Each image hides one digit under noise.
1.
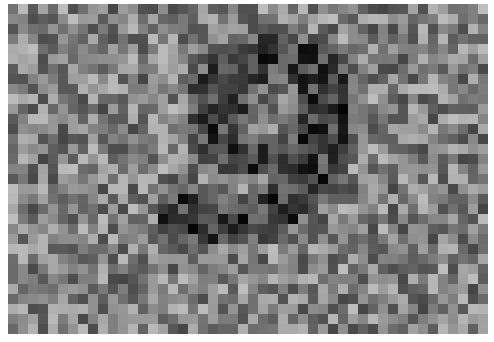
dark 9
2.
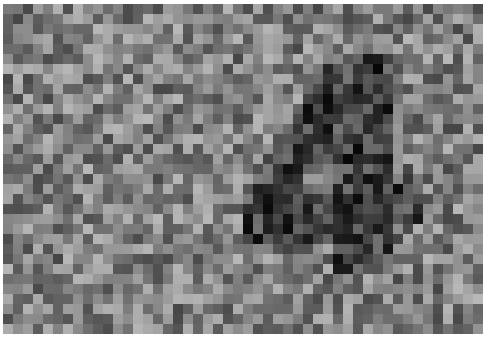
dark 4
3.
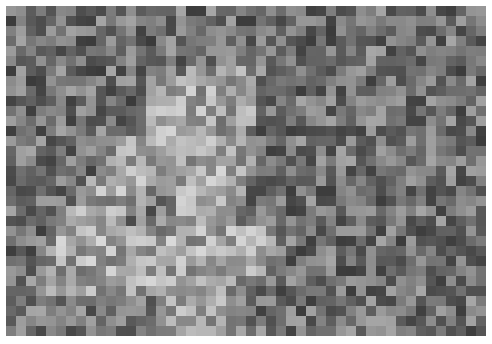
light 4
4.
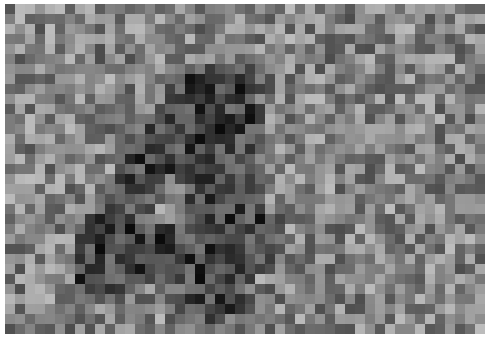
dark 4
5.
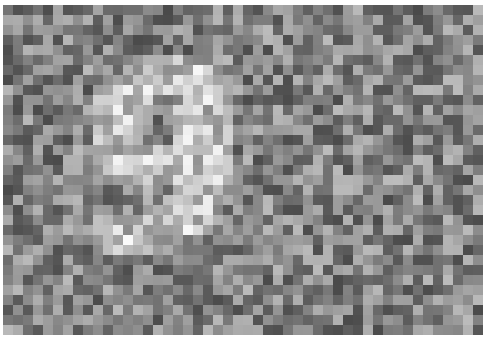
light 9
